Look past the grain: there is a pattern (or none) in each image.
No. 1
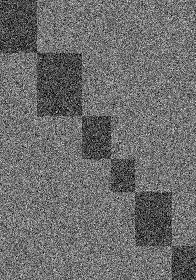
blocks along the diagonal
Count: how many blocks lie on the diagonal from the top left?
6
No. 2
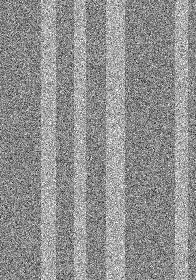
bands of columns
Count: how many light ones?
4
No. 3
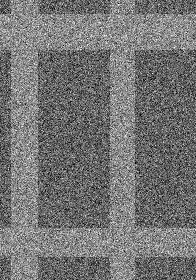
bands of rows crossing bands of columns
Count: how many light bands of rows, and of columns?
2 and 2
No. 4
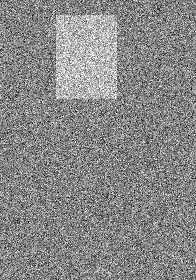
one block
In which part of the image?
top middle
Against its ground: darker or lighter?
lighter
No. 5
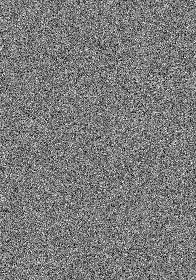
only noise
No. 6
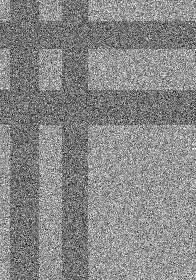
bands of rows crossing bands of columns
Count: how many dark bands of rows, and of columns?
2 and 2
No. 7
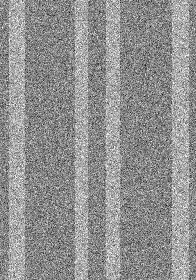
bands of columns
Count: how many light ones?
4
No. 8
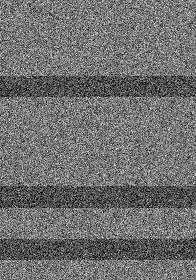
bands of rows
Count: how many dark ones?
3
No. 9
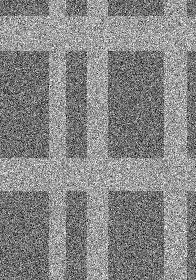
bands of rows crossing bands of columns
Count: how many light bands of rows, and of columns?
2 and 3
